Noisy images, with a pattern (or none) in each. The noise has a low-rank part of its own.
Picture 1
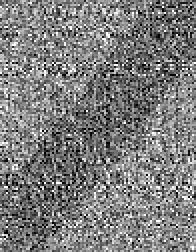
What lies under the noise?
a diagonal band
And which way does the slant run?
bottom left to top right
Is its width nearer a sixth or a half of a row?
a half
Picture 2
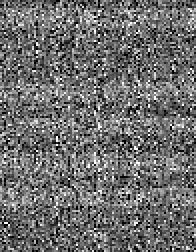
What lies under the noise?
bands of rows
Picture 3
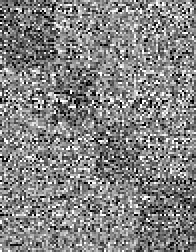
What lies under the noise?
blocks along the diagonal
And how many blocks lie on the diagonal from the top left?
4
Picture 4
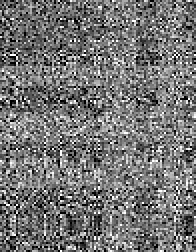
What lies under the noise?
bands of rows crossing bands of columns
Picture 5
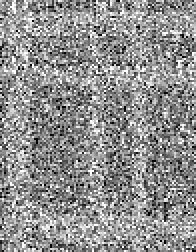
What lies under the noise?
bands of rows crossing bands of columns
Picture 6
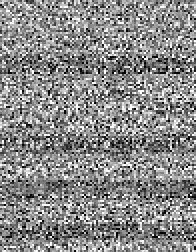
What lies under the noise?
bands of rows
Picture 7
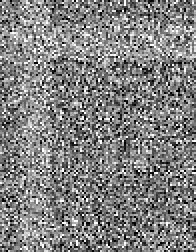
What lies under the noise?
bands of rows crossing bands of columns
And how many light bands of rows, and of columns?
1 and 1
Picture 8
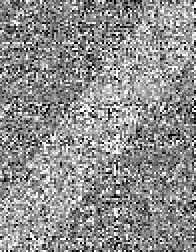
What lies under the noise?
a diagonal band
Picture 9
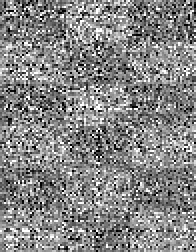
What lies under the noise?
a checkerboard
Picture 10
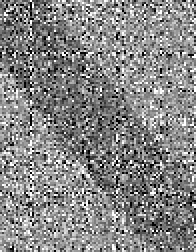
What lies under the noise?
a diagonal band
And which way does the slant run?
top left to bottom right
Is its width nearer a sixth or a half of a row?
a half
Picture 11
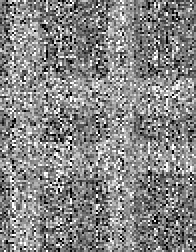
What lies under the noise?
bands of rows crossing bands of columns
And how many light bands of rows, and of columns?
2 and 2
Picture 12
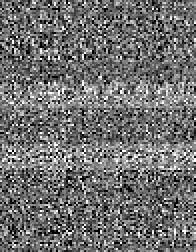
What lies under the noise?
bands of rows
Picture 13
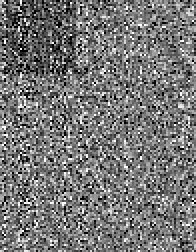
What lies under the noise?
one block
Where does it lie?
top left
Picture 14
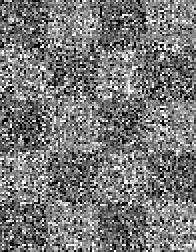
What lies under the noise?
a checkerboard
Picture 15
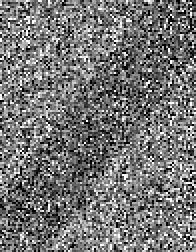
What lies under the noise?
a diagonal band
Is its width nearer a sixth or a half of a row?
a half
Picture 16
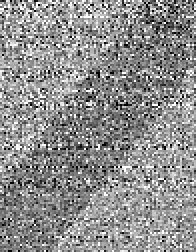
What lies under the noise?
a diagonal band
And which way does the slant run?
bottom left to top right
